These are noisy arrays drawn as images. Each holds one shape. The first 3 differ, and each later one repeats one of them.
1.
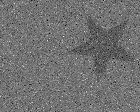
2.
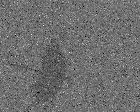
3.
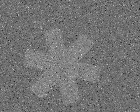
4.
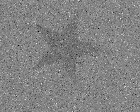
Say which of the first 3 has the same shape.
1
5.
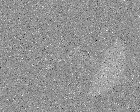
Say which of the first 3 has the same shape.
2
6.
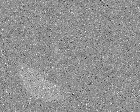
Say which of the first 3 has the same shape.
2
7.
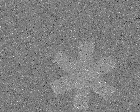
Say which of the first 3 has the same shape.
3
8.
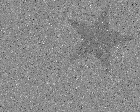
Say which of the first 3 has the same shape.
1
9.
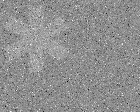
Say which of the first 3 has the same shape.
3
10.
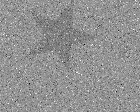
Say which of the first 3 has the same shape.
1
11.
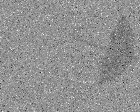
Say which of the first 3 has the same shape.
2
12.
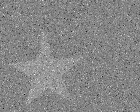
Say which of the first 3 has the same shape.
1
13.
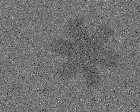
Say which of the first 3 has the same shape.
3
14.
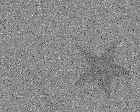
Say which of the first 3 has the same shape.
1
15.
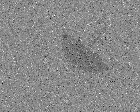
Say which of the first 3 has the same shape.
2
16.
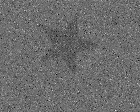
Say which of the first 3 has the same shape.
1
